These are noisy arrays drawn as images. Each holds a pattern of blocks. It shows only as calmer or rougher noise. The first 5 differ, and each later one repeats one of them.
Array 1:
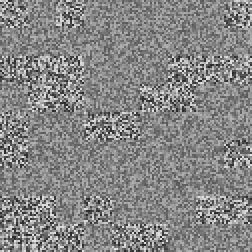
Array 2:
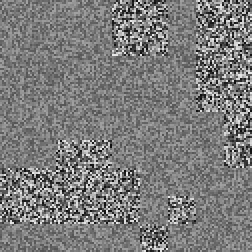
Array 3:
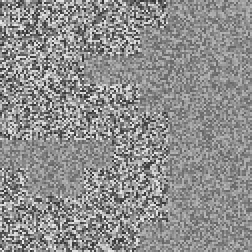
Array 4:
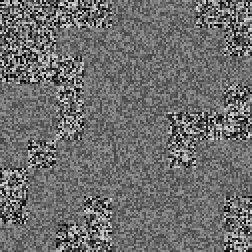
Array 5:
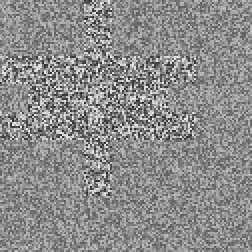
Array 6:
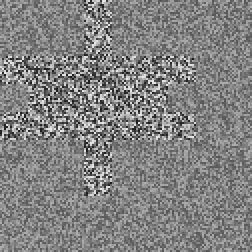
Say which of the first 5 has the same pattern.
5
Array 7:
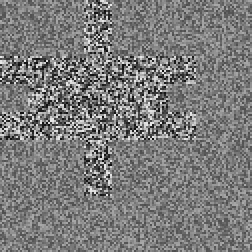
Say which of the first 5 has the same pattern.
5
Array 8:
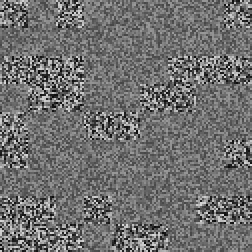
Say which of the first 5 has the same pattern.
1
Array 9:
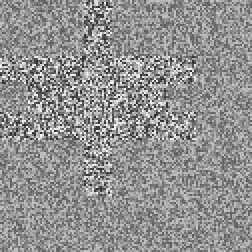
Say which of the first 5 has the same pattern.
5
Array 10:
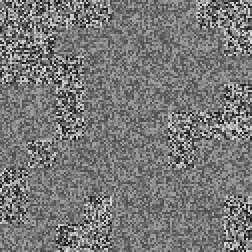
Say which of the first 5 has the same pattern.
4
